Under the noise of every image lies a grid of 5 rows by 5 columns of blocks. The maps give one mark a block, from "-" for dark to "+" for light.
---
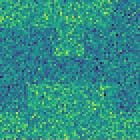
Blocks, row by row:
+ + + + -
- - + - -
- - - - -
- + + + -
+ + + + +
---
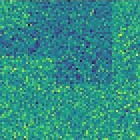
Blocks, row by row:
+ - - - +
- - - - +
+ + - - +
+ + + + +
+ + + + +
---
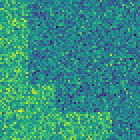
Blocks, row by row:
+ - - - -
+ - - - -
+ - - - -
+ + - - -
+ + + + -
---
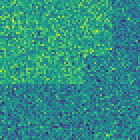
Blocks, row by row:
+ + + + -
+ + + + -
+ + + - -
- - - - -
- - - - -
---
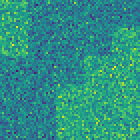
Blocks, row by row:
+ - - - -
+ - - - +
- - - + +
- - + + +
- - + + +
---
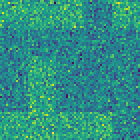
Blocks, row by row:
+ + + - +
- - - - -
- + - - -
- + - - -
+ + + + -
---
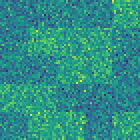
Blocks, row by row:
- - - - +
- + + + -
- - + + -
+ + - - -
- + + - +
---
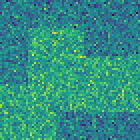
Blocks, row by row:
- - - - -
- + + - -
- + + + +
+ + + + +
+ + - - -
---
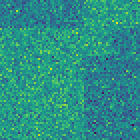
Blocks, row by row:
- - - + +
+ + + + -
+ + + - -
+ + + - -
+ + + - -
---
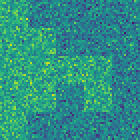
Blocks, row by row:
+ - - - -
+ + - - -
+ + + + -
+ + - + -
+ - - - -
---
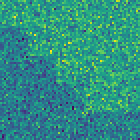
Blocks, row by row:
+ + + + +
- + + + +
- - + + +
- - - + +
- - - - -
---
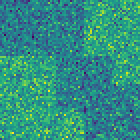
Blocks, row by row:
- - - + +
- - - + +
+ + - - +
+ + - - -
+ + + - -
